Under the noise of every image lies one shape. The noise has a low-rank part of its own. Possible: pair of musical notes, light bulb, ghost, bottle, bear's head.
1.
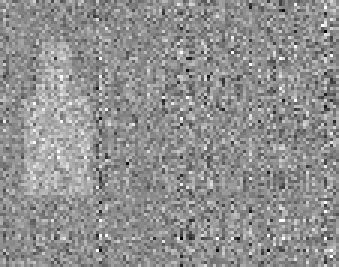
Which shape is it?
bottle
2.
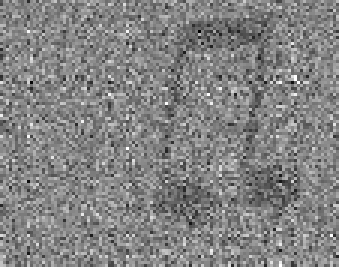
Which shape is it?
pair of musical notes
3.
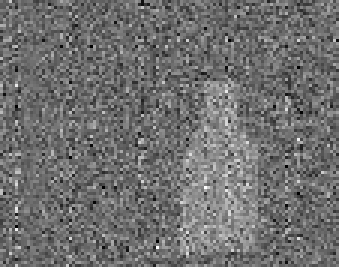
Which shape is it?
bottle
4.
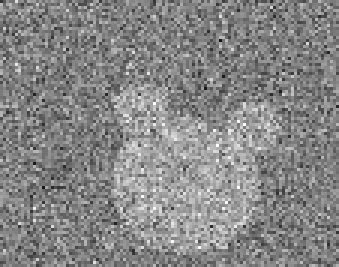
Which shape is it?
bear's head
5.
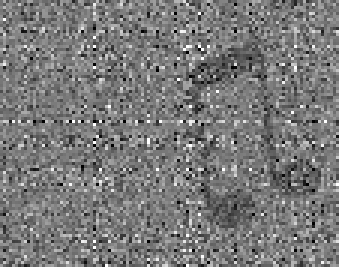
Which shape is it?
pair of musical notes
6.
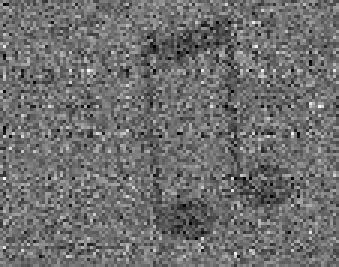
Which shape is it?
pair of musical notes
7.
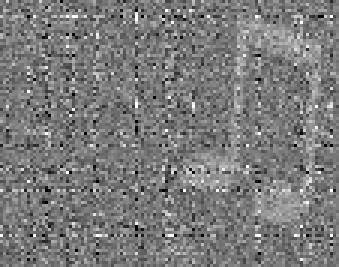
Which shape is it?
pair of musical notes
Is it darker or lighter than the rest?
lighter
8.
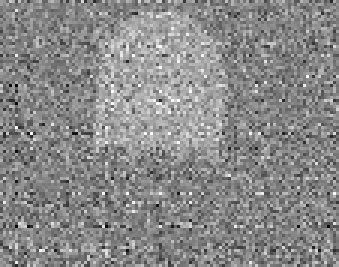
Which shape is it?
ghost
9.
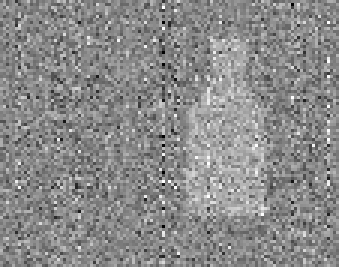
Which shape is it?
bottle
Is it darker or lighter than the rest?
lighter
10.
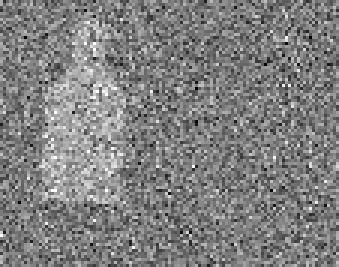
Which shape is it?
bottle
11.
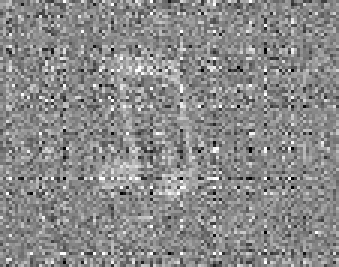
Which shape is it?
pair of musical notes
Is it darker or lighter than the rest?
lighter
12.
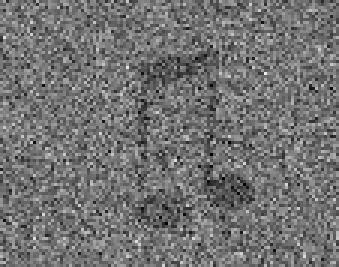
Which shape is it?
pair of musical notes
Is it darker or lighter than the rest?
darker
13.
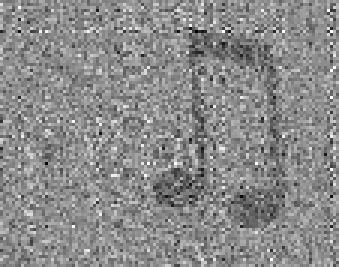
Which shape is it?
pair of musical notes
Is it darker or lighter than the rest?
darker
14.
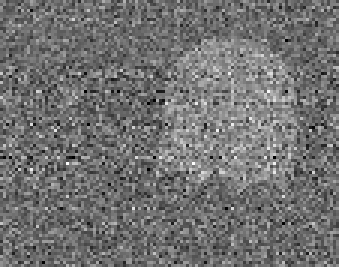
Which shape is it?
ghost
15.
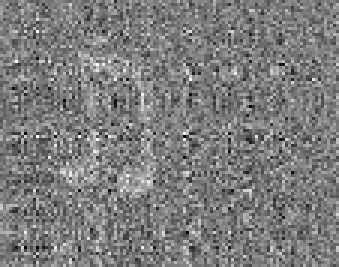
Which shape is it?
pair of musical notes
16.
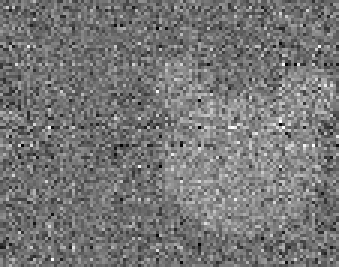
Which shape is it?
bear's head
